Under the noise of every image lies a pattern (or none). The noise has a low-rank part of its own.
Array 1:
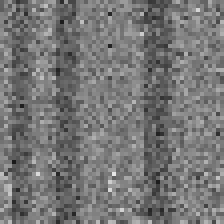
bands of columns
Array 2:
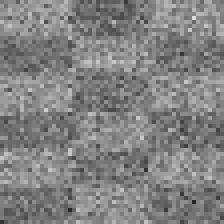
a checkerboard
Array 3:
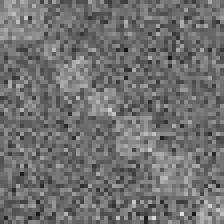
blocks along the diagonal
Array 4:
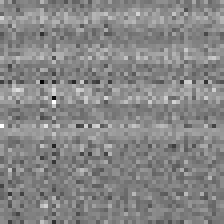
bands of rows
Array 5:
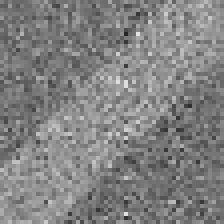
a diagonal band
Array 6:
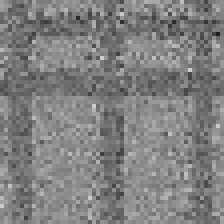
bands of rows crossing bands of columns
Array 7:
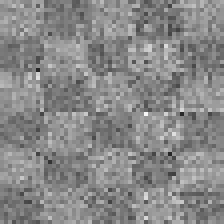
a checkerboard
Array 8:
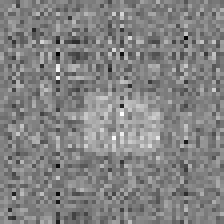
one block
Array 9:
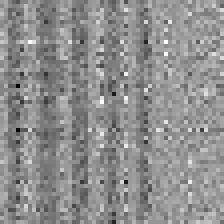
bands of columns
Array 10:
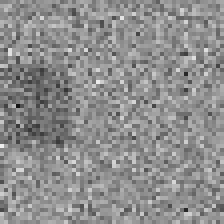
one block
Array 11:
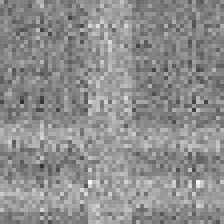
bands of rows crossing bands of columns
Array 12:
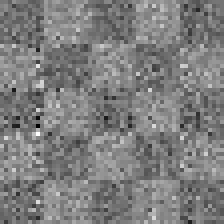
a checkerboard
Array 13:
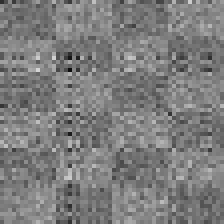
a checkerboard
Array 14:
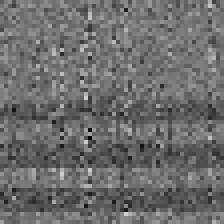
bands of rows
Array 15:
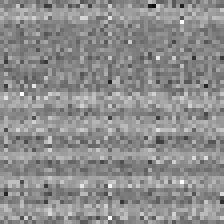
bands of rows
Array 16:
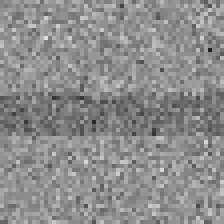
one band of rows
